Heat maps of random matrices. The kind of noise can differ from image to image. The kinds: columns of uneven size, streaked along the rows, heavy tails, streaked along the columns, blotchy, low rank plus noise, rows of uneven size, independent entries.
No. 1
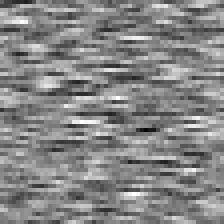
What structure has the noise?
streaked along the rows
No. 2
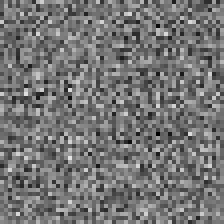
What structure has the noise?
low rank plus noise
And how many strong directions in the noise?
five to eight
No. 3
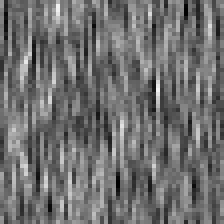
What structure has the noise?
streaked along the columns
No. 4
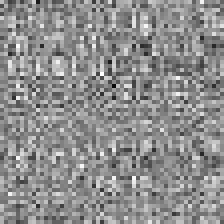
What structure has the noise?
low rank plus noise
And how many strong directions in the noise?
two
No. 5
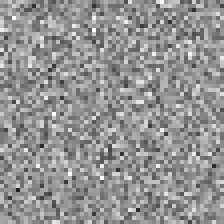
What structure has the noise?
independent entries
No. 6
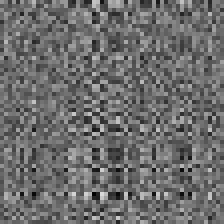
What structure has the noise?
low rank plus noise
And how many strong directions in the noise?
one
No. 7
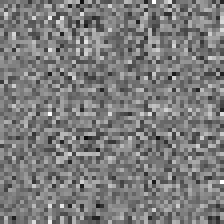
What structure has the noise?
low rank plus noise
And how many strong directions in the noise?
five to eight
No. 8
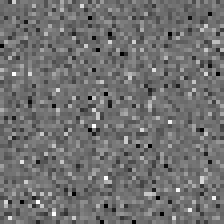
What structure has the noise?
heavy tails
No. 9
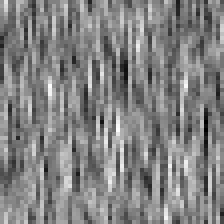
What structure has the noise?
streaked along the columns
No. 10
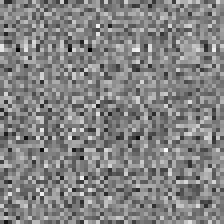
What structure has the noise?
low rank plus noise
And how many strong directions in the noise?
three or four
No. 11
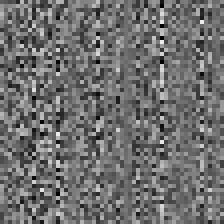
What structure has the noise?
columns of uneven size
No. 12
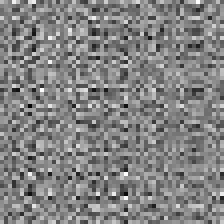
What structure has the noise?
low rank plus noise
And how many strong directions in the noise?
two
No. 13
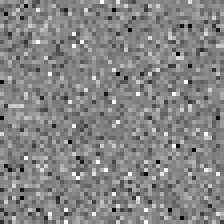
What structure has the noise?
heavy tails
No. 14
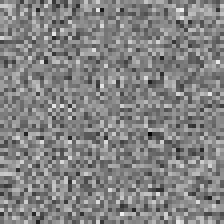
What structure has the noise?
low rank plus noise
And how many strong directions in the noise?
five to eight
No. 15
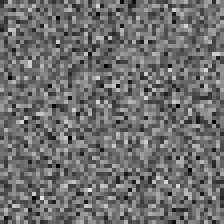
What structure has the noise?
independent entries
